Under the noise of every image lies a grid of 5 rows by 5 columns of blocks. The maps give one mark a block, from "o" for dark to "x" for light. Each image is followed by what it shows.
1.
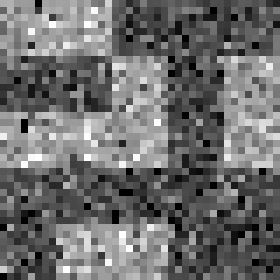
xxooo
ooxox
xxxox
ooooo
oxxoo
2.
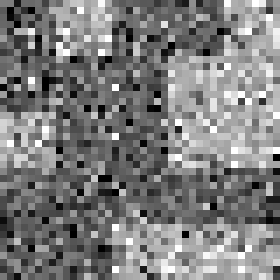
oxoox
oooxx
xooxx
ooooo
ooxxx
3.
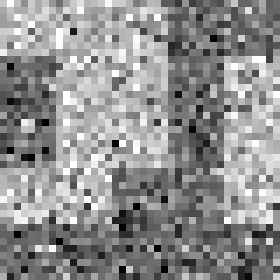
xxxoo
oxxox
oxxox
xxoox
ooooo
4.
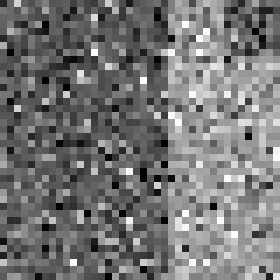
oooxo
oooxx
oooxx
oooxx
oooxx
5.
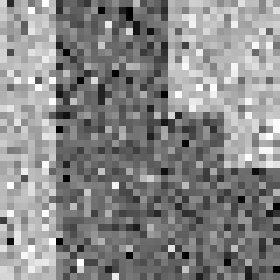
xooxx
xooxx
xooox
xoooo
xoooo
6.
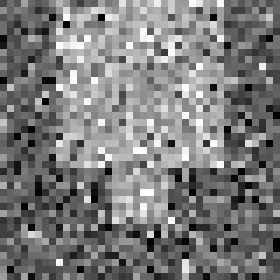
oxxxo
oxxxo
oxxxo
ooxoo
ooooo
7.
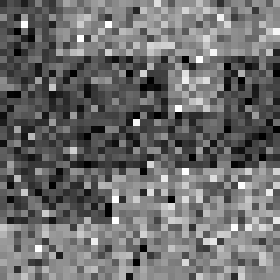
oxxxx
oooxo
ooooo
ooxxx
xxxxx
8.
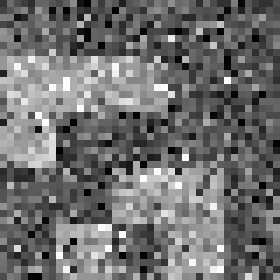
ooooo
xxxoo
xoooo
ooxxo
oxoxo
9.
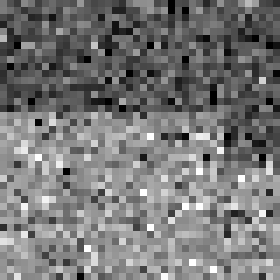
ooooo
ooooo
xxxxo
xxxxx
xxxxx
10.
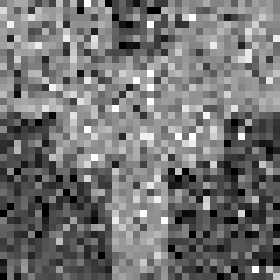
xxoxx
xxxxx
oxxxo
ooxoo
ooxoo
